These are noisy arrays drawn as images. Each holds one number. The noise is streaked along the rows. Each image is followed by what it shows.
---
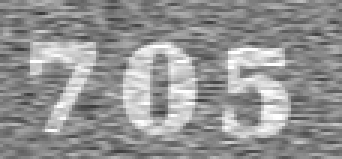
705
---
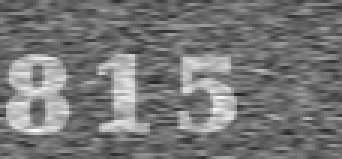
815
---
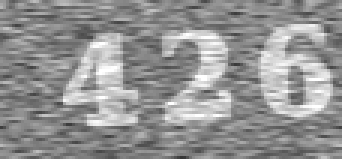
426
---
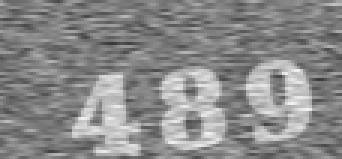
489
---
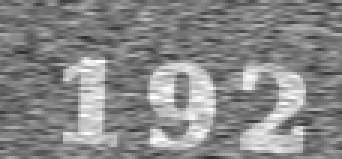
192
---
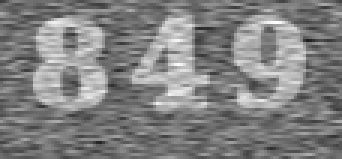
849
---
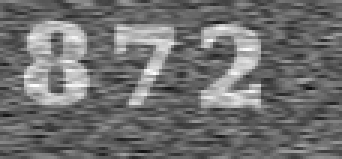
872
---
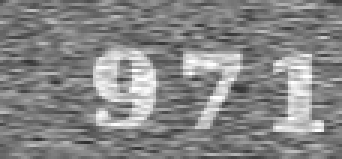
971
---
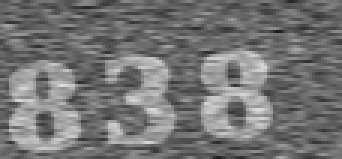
838
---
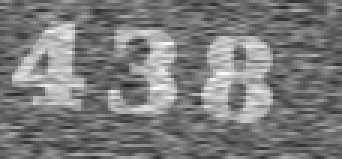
438
